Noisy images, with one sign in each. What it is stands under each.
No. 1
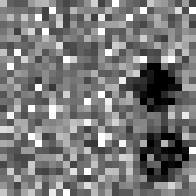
dark colon
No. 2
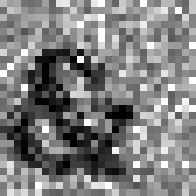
dark ampersand
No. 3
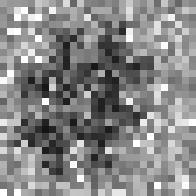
dark hash sign
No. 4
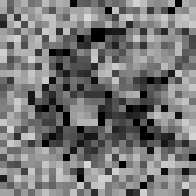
dark ampersand
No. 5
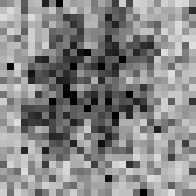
dark hash sign
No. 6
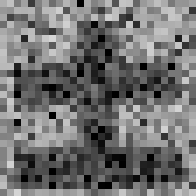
dark plus-minus sign
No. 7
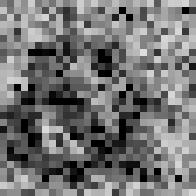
dark ampersand
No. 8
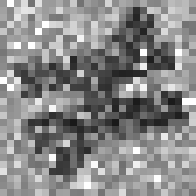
dark not-equal sign
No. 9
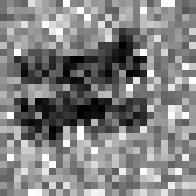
dark not-equal sign
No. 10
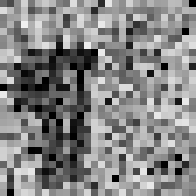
dark pilcrow
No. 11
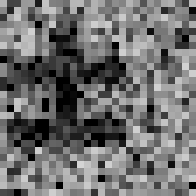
dark plus-minus sign
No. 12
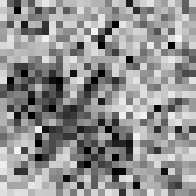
dark percent sign
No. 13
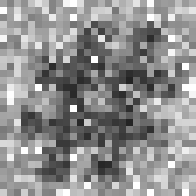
dark hash sign
